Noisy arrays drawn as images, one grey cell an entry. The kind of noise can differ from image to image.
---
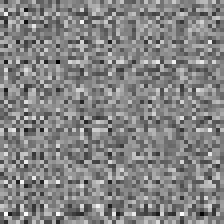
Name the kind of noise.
low rank plus noise
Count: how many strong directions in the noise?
two
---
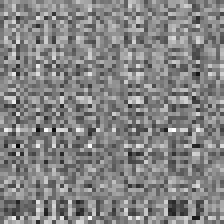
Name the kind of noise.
low rank plus noise
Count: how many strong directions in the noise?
two
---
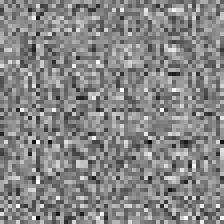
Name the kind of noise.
low rank plus noise
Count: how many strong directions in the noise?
three or four
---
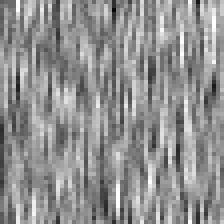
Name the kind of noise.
streaked along the columns
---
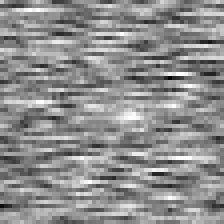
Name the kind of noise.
streaked along the rows
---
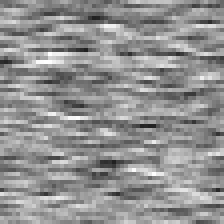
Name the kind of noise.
streaked along the rows
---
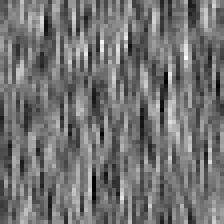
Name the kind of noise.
streaked along the columns
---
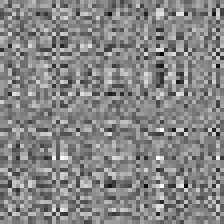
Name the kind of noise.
low rank plus noise
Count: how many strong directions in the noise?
two
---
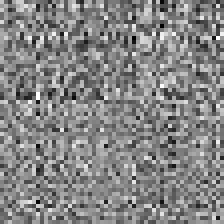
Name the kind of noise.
low rank plus noise
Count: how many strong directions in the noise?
three or four
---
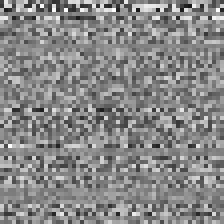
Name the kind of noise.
rows of uneven size
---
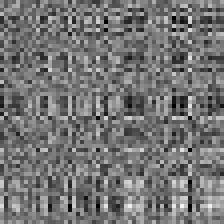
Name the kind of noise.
low rank plus noise
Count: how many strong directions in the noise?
one
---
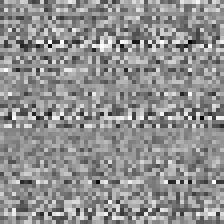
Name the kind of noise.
rows of uneven size
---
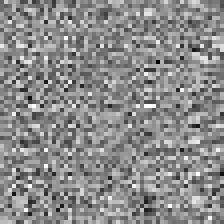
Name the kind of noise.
low rank plus noise
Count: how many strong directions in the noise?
three or four
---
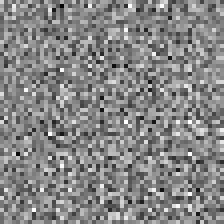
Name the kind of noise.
low rank plus noise
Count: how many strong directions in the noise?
five to eight
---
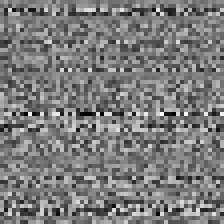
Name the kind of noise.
rows of uneven size
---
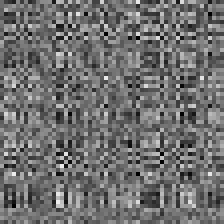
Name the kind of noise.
low rank plus noise
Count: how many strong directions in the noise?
one
